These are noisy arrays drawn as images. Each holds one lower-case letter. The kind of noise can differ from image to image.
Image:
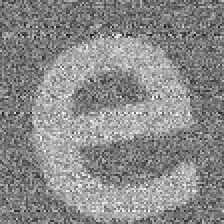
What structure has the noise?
rows of uneven size
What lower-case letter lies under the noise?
e
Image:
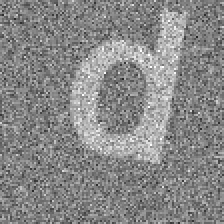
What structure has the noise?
independent entries
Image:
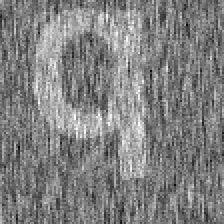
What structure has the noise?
streaked along the columns
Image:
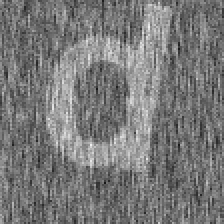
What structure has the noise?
streaked along the columns
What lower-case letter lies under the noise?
d
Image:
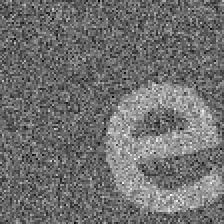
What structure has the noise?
independent entries
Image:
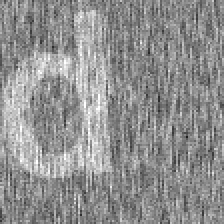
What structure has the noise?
streaked along the columns
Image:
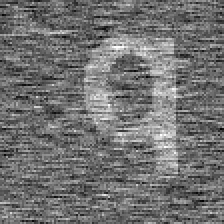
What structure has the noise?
streaked along the rows
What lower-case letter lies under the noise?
q
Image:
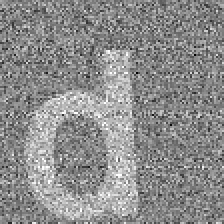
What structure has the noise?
rows of uneven size
